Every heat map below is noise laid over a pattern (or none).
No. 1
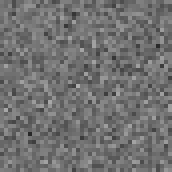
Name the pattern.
only noise
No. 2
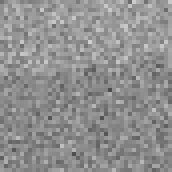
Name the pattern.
a sharp edge
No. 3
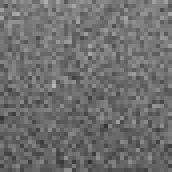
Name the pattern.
a smooth slope
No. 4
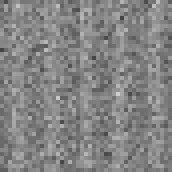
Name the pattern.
vertical stripes
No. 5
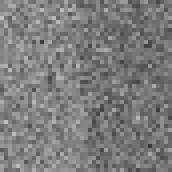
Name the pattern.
a sharp edge
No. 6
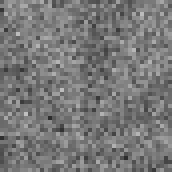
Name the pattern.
spokes from one point
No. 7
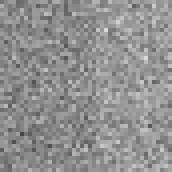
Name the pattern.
a sharp edge
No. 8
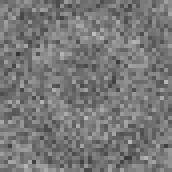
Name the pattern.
rings round one point
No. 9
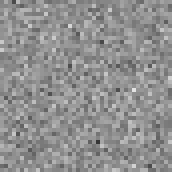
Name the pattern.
only noise
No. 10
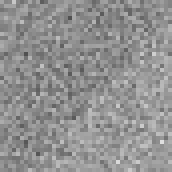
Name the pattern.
a sharp edge
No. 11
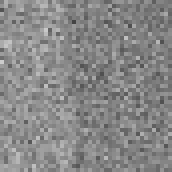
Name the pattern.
a sharp edge
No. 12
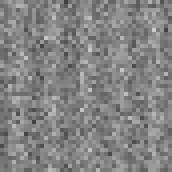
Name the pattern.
vertical stripes
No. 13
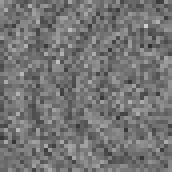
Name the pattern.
rings round one point
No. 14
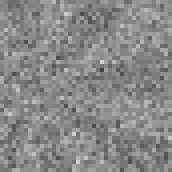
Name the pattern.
spokes from one point
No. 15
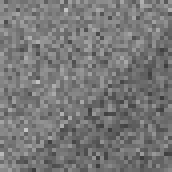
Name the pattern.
a sharp edge
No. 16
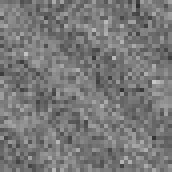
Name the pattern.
diagonal stripes
